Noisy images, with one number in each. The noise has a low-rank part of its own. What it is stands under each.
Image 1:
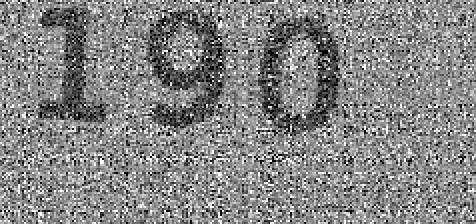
190
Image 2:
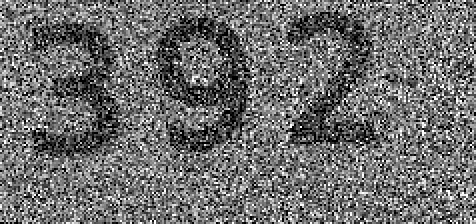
392
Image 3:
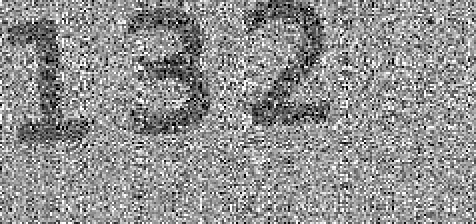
132
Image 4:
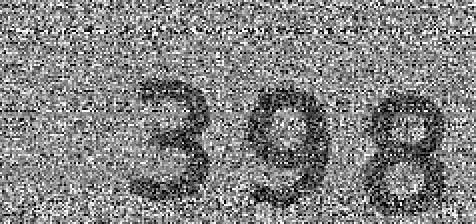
398
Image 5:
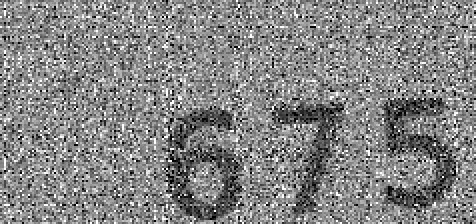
675
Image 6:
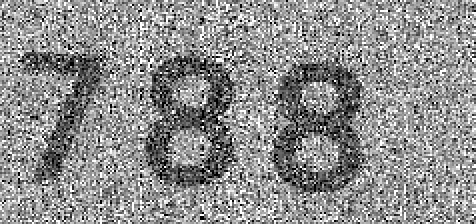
788
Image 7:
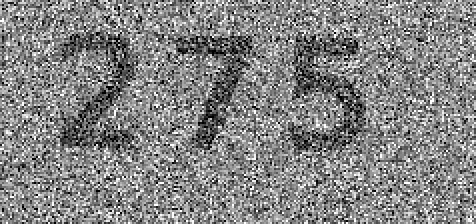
275
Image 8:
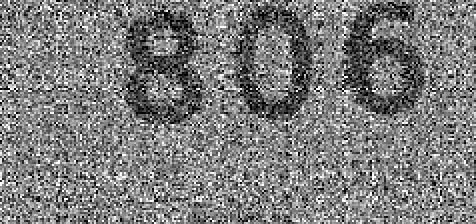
806
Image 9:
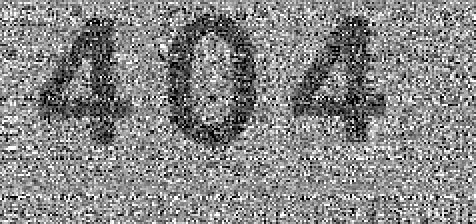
404
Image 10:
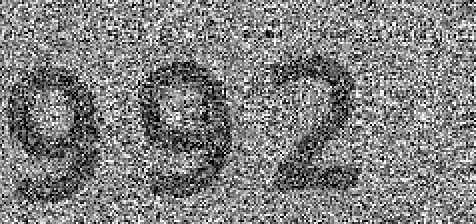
992
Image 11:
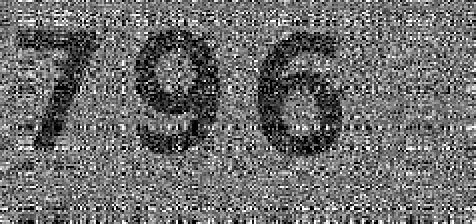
796
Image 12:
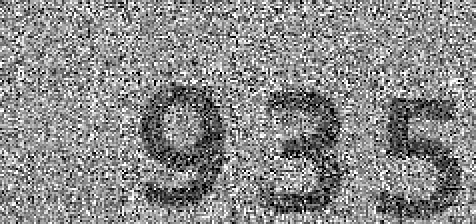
935
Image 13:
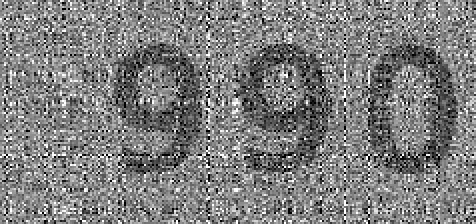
990
